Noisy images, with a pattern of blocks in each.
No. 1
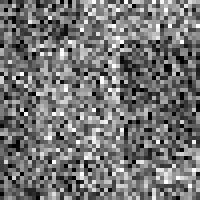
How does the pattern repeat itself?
top and bottom mirror each other
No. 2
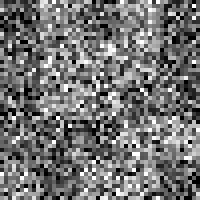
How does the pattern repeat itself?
no symmetry
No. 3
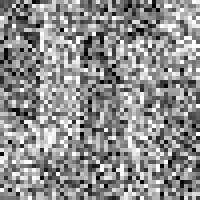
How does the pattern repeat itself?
the same after a half turn
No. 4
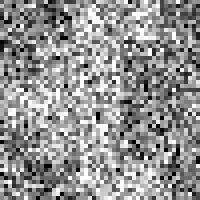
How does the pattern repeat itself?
top and bottom mirror each other
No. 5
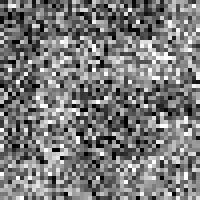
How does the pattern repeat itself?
mirrored about the diagonal from the top left
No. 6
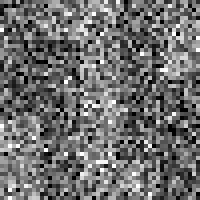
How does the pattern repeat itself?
the same after a half turn
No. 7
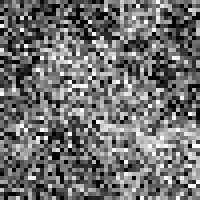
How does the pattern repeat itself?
mirrored about the diagonal from the top left
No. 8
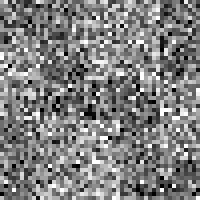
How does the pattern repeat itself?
the same after a half turn
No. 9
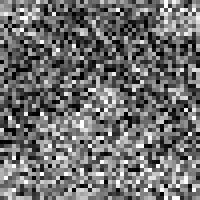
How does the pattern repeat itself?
left and right mirror each other
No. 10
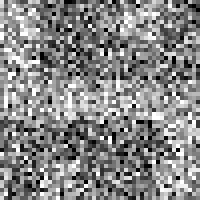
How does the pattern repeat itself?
the same after a half turn
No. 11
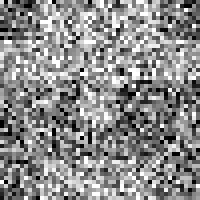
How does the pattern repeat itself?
left and right mirror each other
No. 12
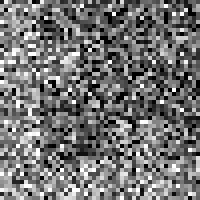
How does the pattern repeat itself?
mirrored about the diagonal from the bottom left
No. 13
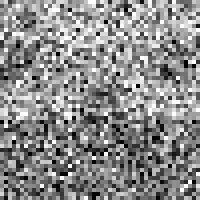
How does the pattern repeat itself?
left and right mirror each other
